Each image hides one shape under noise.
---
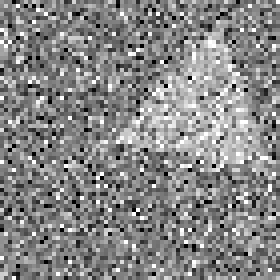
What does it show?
light triangle
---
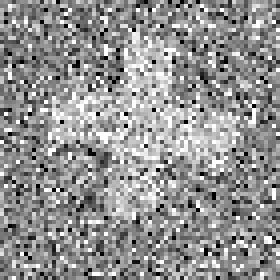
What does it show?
light cross
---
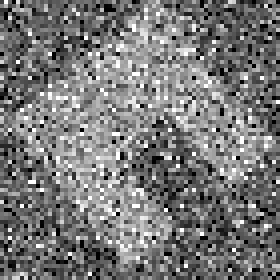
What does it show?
light square with a notch
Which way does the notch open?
down and right
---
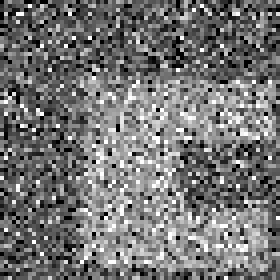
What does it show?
light square with a notch
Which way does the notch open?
right
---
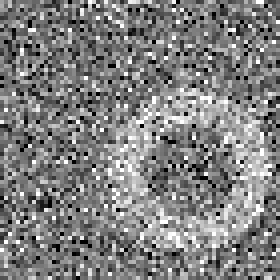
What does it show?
light ring
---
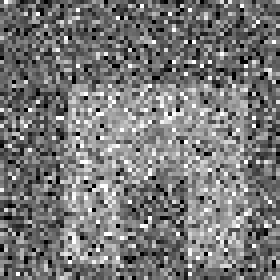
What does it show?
light square with a notch
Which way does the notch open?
down
